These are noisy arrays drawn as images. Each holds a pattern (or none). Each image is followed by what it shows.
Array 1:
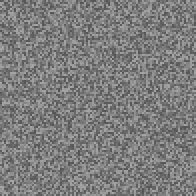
only noise
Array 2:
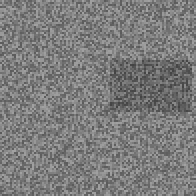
one block
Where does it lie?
middle right
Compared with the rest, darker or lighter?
darker
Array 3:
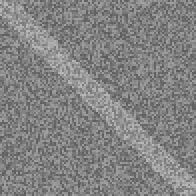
a diagonal band
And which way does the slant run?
top left to bottom right
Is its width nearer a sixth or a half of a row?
a sixth
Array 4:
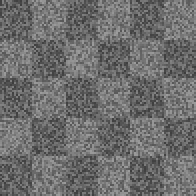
a checkerboard
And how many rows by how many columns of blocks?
5 by 6
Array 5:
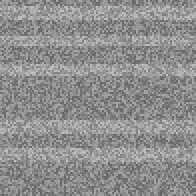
bands of rows
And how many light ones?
5
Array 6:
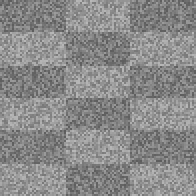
a checkerboard
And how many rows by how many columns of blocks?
6 by 3
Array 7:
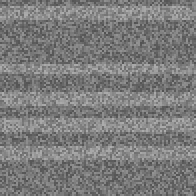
bands of rows
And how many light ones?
5
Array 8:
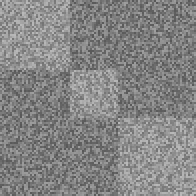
blocks along the diagonal
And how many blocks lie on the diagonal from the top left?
3
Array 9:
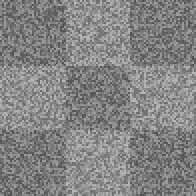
a checkerboard
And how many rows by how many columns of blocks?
3 by 3
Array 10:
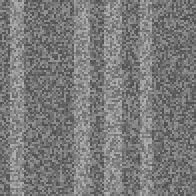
bands of columns
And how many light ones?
4
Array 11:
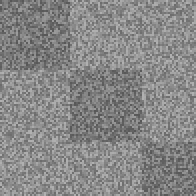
blocks along the diagonal
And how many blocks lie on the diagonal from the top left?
3
